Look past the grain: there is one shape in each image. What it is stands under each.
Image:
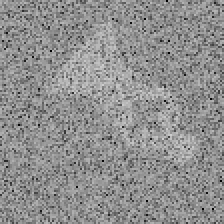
chess bishop
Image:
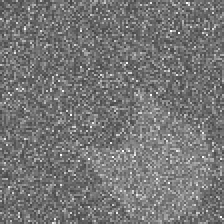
cat's head
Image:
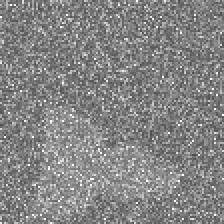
chess pawn
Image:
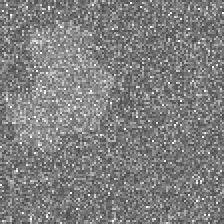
car
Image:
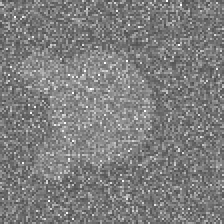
bear's head
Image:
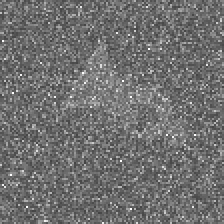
chess bishop
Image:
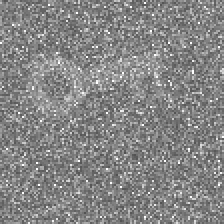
key
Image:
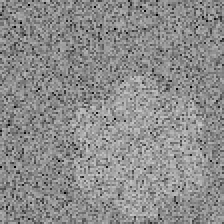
flower
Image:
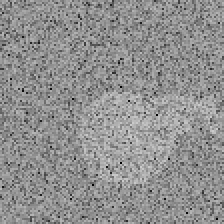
pear
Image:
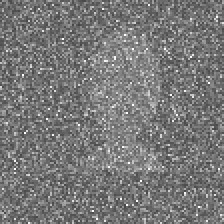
fish
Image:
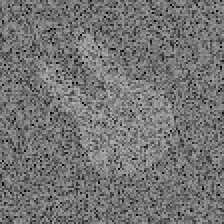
rabbit's head
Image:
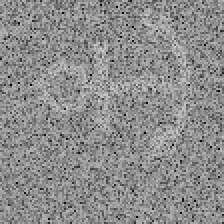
anchor
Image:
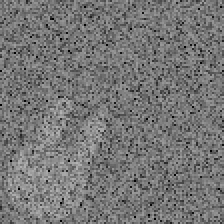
rabbit's head
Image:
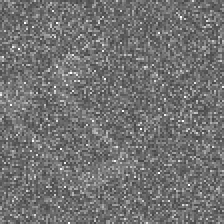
pair of musical notes
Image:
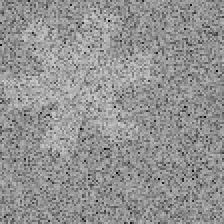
asterisk
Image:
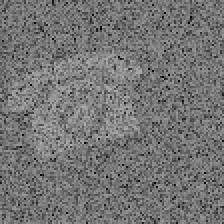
telephone
